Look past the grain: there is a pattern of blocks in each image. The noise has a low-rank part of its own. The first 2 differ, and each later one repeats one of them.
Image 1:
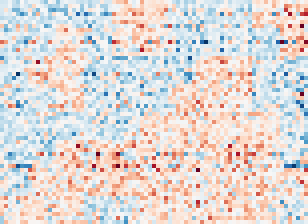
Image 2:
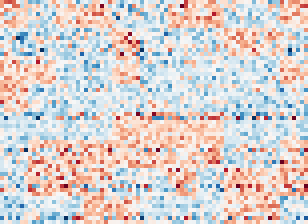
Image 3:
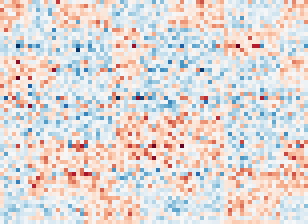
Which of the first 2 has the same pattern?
2
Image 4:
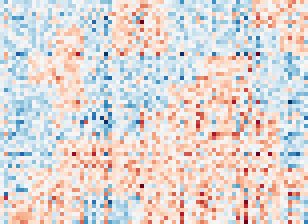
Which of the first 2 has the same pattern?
1
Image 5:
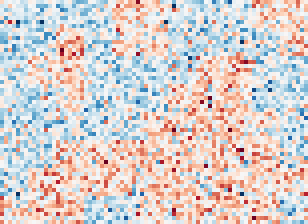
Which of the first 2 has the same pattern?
1
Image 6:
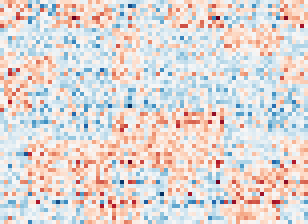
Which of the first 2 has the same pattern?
2
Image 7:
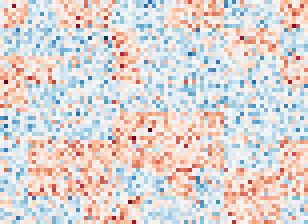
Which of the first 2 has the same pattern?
2
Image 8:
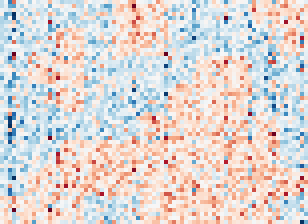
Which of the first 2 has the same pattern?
1
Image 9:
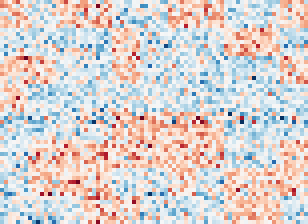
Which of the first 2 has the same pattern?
2
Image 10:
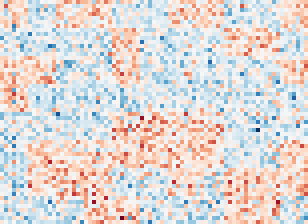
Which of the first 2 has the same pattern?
2
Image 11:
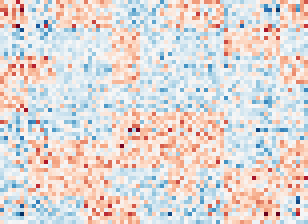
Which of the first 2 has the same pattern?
2
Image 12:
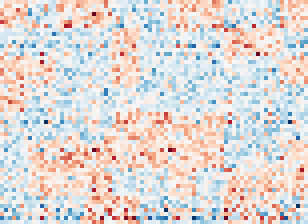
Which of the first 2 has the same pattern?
2
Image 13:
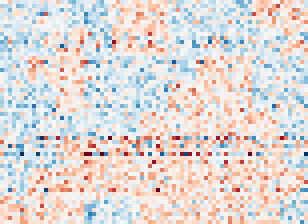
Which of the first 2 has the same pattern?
1
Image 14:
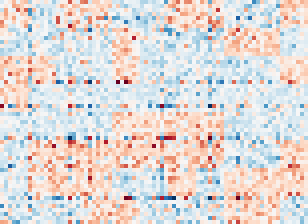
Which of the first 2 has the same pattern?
2
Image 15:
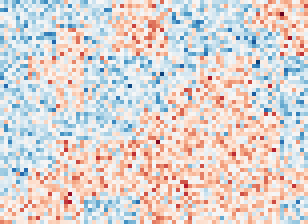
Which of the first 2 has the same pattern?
1
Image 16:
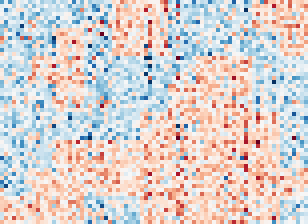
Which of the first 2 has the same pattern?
1
